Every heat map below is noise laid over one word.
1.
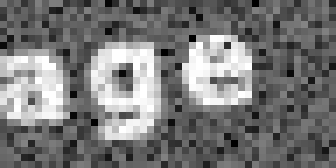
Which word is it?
age
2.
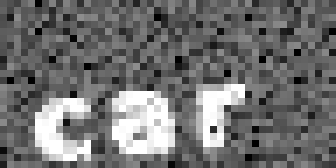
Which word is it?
car
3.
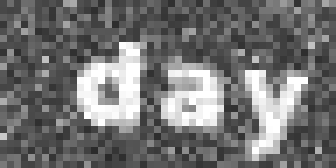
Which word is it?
day
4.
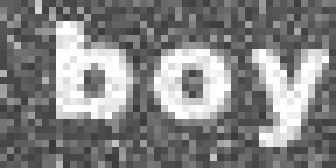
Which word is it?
boy
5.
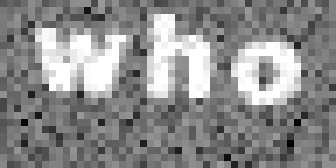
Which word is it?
who
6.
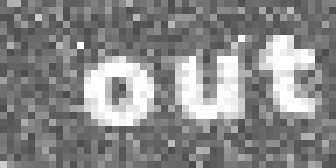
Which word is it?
out
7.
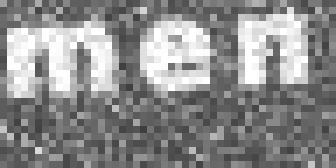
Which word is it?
men
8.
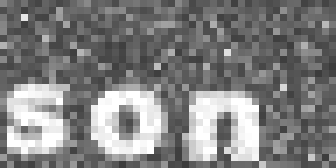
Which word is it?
son
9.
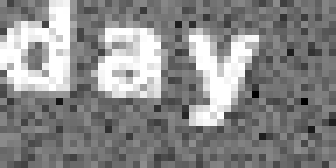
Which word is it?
day
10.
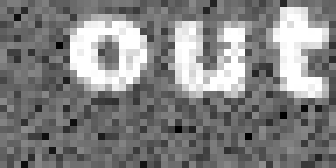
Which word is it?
out
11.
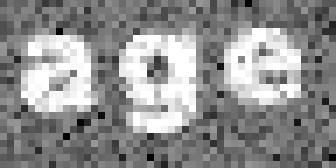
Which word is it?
age
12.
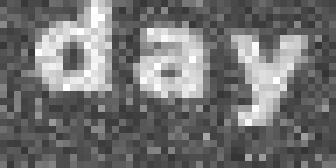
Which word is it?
day
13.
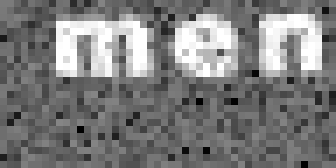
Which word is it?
men
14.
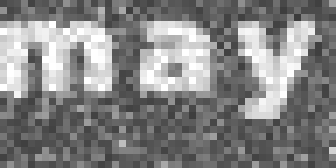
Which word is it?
may
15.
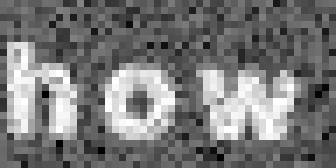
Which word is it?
how
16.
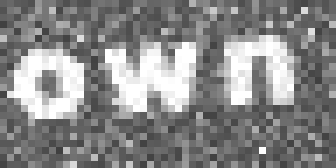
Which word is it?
own
